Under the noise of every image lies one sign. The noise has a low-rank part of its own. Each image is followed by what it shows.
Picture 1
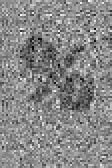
percent sign
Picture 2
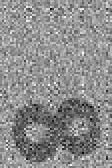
infinity sign
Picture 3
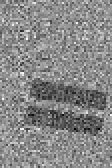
equals sign
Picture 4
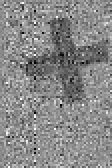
plus sign
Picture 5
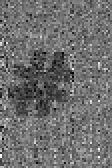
hash sign
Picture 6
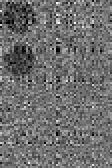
colon
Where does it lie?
top left
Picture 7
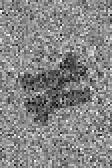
not-equal sign
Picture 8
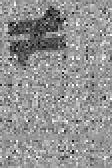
not-equal sign
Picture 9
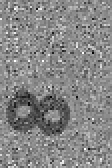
infinity sign
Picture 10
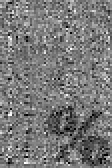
percent sign
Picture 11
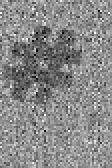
hash sign
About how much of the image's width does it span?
two thirds
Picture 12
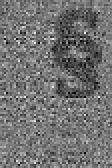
section sign
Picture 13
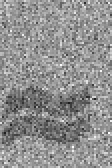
approximately sign
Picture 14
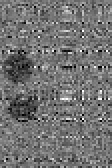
colon
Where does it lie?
middle left
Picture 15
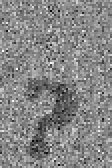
question mark
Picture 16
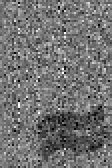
approximately sign
